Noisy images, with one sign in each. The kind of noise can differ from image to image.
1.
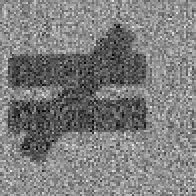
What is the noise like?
low rank plus noise
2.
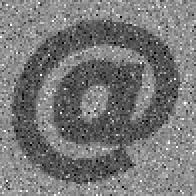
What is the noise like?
heavy tails
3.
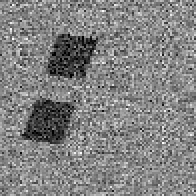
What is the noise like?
low rank plus noise
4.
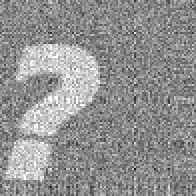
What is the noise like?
low rank plus noise
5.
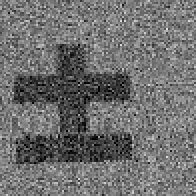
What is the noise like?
low rank plus noise
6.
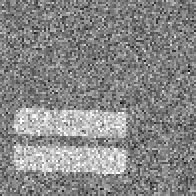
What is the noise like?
independent entries
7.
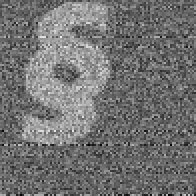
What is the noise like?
rows of uneven size
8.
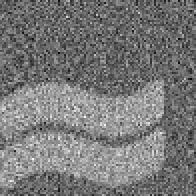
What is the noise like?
low rank plus noise
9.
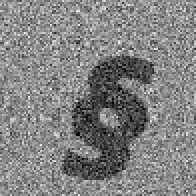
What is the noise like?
low rank plus noise
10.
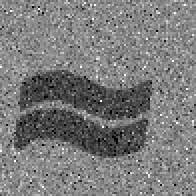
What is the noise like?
heavy tails
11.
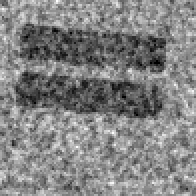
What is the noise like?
blotchy
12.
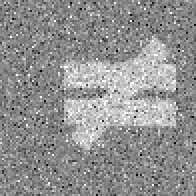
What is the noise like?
heavy tails
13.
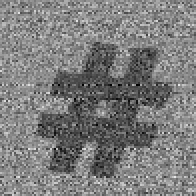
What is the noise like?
rows of uneven size
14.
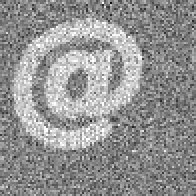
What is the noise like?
low rank plus noise
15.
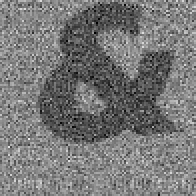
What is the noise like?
low rank plus noise
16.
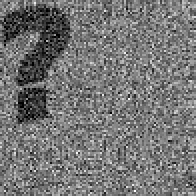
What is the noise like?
low rank plus noise
